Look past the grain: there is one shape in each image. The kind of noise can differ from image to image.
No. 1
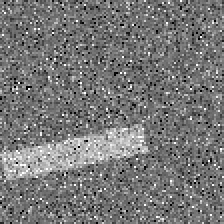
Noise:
heavy tails
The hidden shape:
bar
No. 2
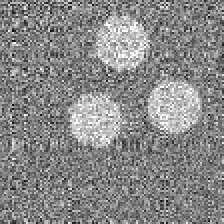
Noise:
low rank plus noise
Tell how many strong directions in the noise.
three or four
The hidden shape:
three dots
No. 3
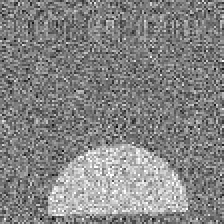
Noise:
low rank plus noise
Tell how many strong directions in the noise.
three or four
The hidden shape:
half disc
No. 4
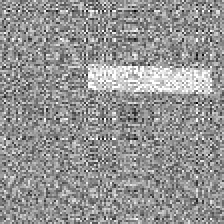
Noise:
low rank plus noise
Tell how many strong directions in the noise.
one
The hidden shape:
bar
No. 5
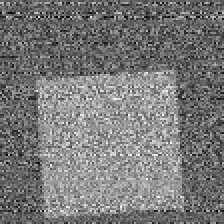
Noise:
rows of uneven size
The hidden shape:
square
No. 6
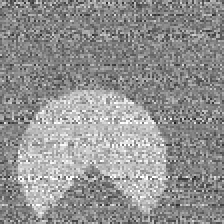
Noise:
rows of uneven size
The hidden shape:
disc with a wedge cut out
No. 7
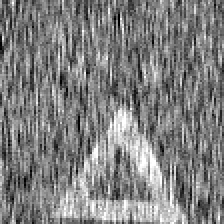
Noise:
streaked along the columns
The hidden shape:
triangle frame
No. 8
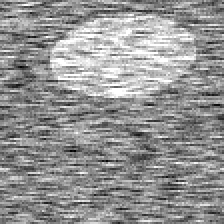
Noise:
streaked along the rows
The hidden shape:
ellipse
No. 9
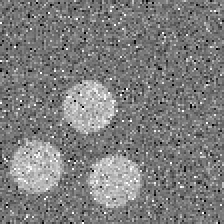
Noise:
heavy tails
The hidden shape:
three dots
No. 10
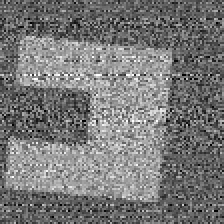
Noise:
rows of uneven size
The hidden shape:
square with a notch
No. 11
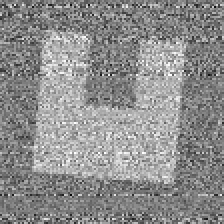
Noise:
rows of uneven size
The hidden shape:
square with a notch
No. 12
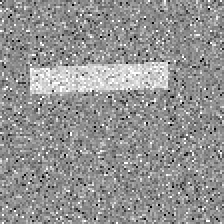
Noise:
heavy tails
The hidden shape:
bar
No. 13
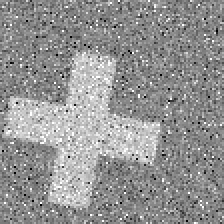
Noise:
heavy tails
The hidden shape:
cross
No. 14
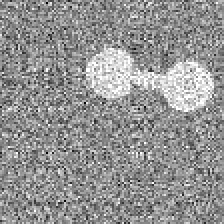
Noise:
low rank plus noise
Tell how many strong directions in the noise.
three or four
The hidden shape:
dumbbell
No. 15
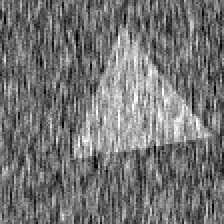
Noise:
streaked along the columns
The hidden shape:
triangle
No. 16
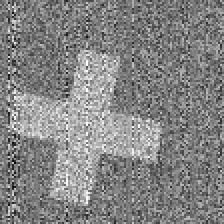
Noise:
columns of uneven size
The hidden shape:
cross
